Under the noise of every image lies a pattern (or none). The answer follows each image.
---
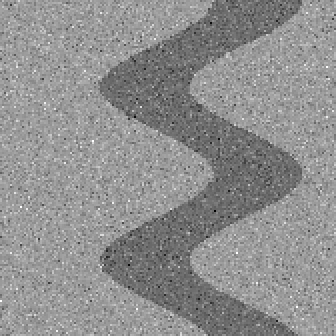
a wavy band
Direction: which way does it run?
top to bottom
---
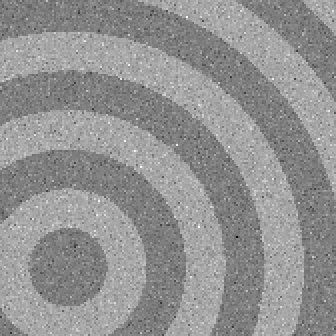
rings round one point
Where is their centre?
bottom left
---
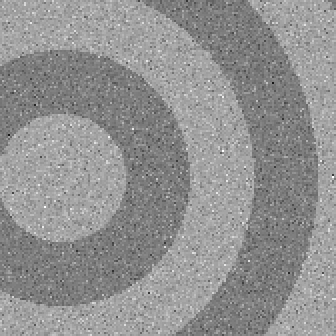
rings round one point
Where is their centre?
middle left
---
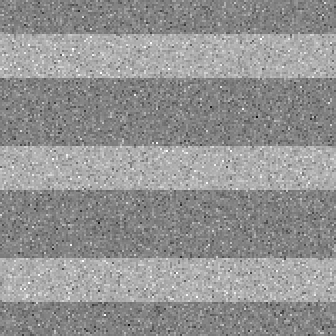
horizontal stripes
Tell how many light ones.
3
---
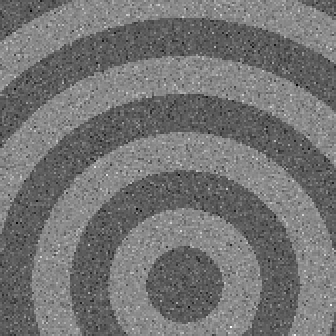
rings round one point
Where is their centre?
bottom middle
